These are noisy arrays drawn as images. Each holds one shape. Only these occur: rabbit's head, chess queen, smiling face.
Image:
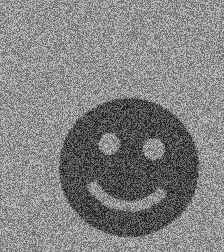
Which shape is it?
smiling face
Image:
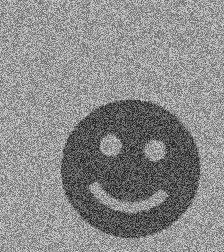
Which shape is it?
smiling face
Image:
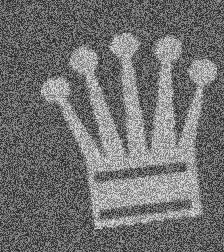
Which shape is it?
chess queen
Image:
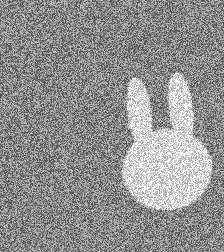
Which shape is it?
rabbit's head
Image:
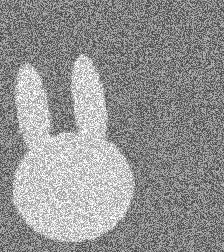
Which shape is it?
rabbit's head
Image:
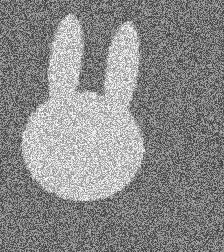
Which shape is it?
rabbit's head
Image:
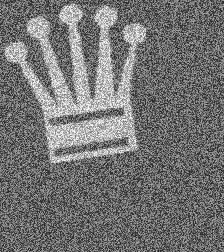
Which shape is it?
chess queen
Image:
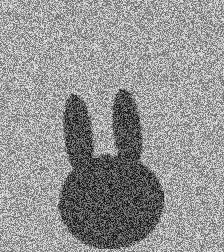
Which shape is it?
rabbit's head
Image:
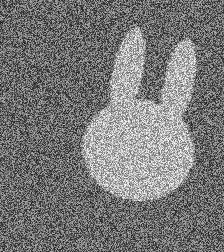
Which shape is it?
rabbit's head
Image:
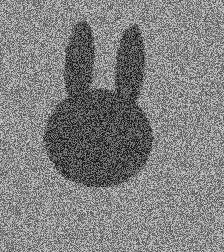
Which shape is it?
rabbit's head
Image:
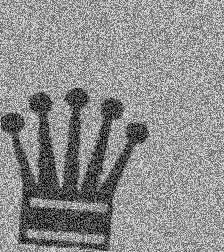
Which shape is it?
chess queen
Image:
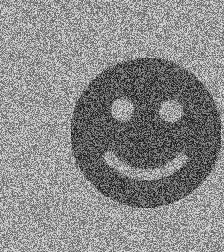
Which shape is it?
smiling face
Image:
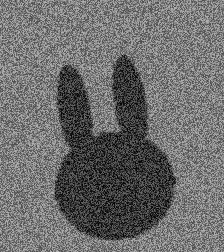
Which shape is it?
rabbit's head
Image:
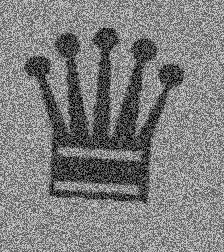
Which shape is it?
chess queen
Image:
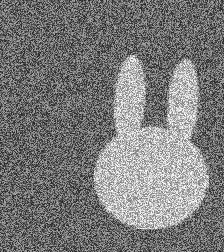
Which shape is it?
rabbit's head
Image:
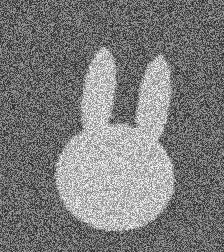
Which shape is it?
rabbit's head
